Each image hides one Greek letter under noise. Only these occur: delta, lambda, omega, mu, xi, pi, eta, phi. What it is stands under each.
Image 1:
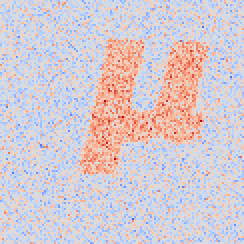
mu
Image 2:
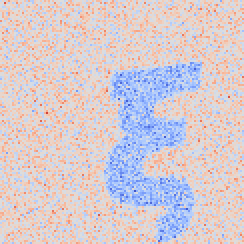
xi
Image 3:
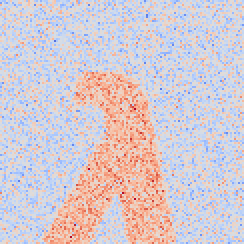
lambda
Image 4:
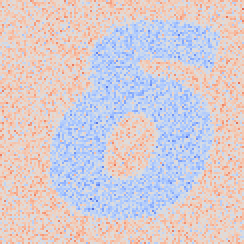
delta
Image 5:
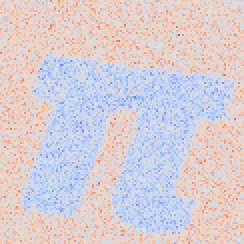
pi
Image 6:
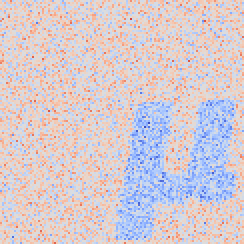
mu
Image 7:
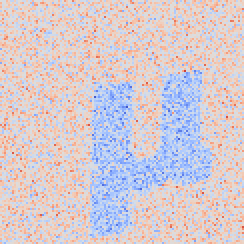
mu
